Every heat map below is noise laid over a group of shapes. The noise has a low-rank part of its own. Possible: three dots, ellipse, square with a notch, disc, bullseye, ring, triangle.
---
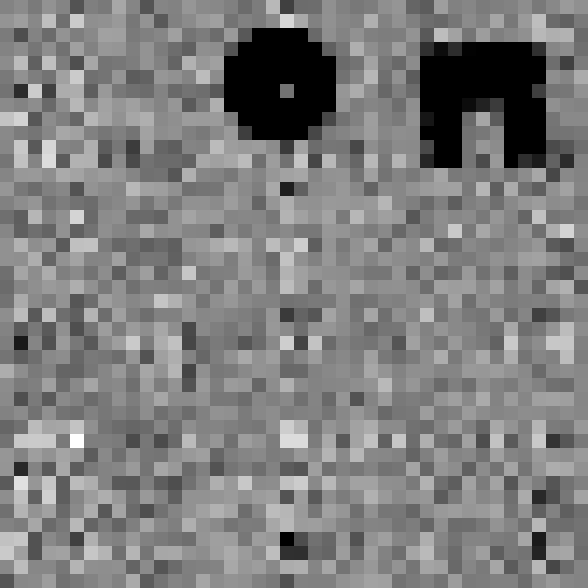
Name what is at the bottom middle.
nothing
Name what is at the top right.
square with a notch
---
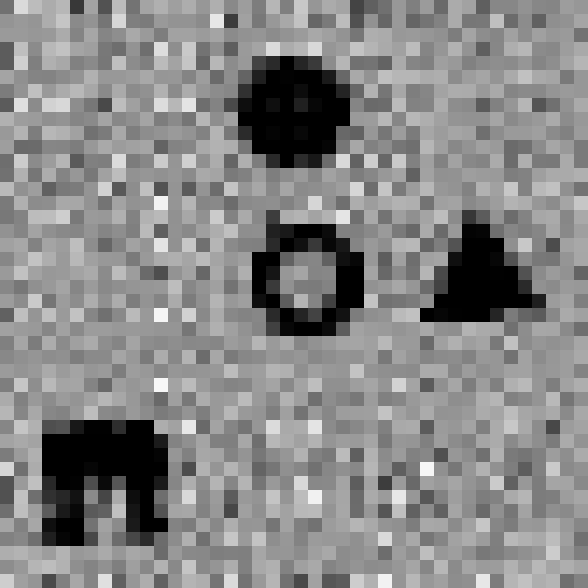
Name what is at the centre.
ring
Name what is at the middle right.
triangle
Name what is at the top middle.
disc
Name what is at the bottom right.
nothing
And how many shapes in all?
4
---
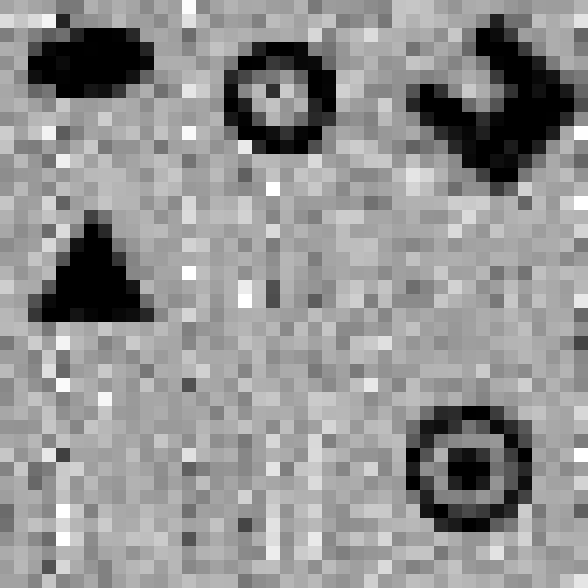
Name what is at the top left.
ellipse
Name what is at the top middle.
ring
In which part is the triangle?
middle left
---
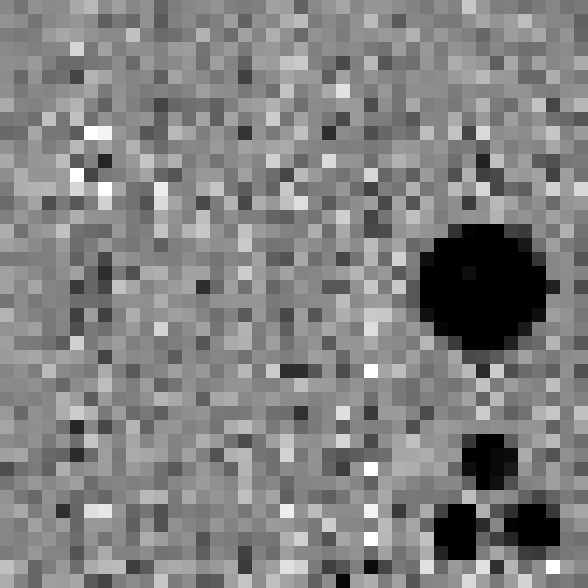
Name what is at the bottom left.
nothing
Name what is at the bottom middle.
nothing
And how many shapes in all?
2
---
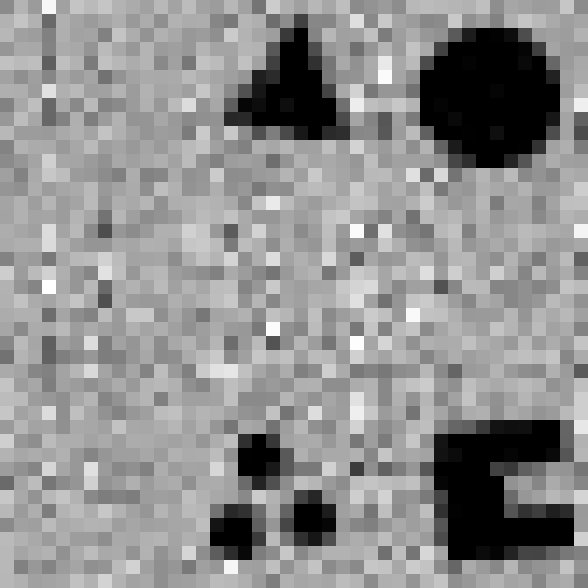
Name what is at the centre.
nothing
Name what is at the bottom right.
square with a notch
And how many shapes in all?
4
